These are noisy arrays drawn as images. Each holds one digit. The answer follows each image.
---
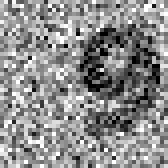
9
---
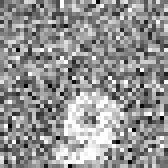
9
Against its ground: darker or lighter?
lighter
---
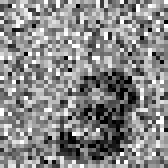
3
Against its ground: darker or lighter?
darker
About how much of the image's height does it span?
half
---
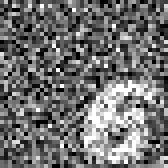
6
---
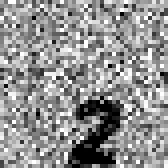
2
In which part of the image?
bottom middle
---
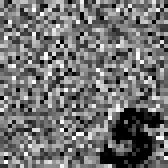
5
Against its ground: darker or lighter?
darker
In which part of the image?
bottom right
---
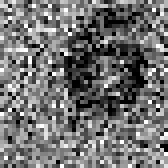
6
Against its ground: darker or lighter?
darker
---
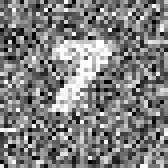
7
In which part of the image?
centre
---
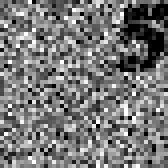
5
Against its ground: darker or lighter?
darker
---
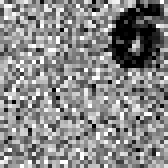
6
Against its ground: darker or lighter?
darker
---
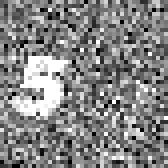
5
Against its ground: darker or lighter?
lighter
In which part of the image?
middle left
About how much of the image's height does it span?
a third
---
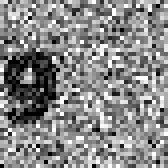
9
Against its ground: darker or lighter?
darker
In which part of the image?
middle left
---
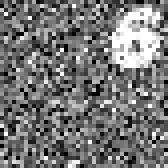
6
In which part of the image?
top right
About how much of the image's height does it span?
a third
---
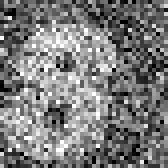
8
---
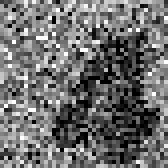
4
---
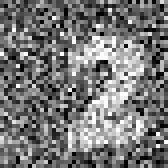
2
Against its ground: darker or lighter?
lighter
